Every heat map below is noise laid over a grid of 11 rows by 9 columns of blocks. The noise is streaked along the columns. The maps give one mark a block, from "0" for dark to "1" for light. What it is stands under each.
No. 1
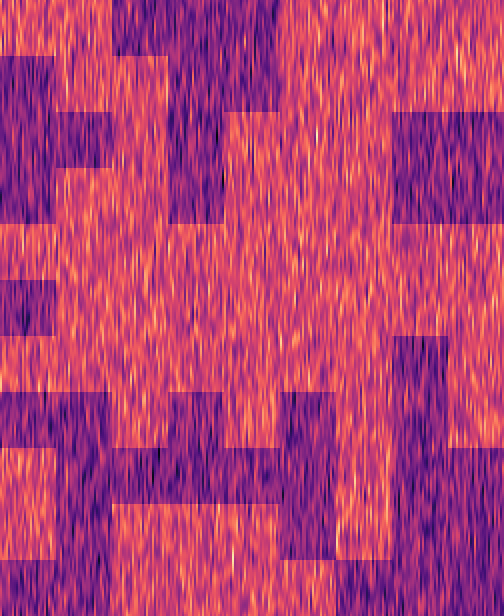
110001111
011001111
001011100
011011100
111111111
011111111
111111101
001010101
100000100
101110100
001111000
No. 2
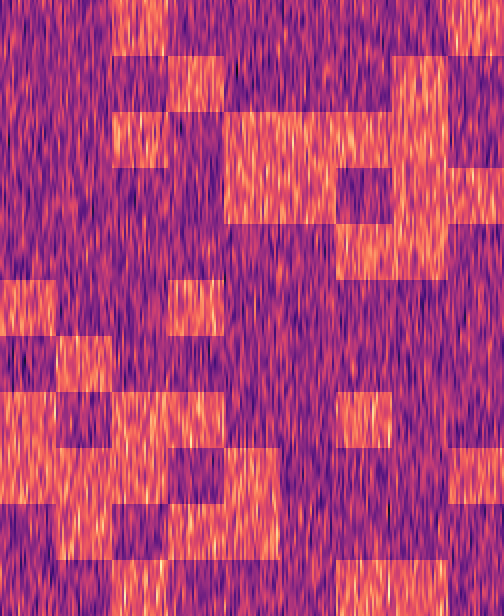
001000001
000100010
001011110
000011011
000000110
100100000
010000000
101100100
111010001
010110000
001000110
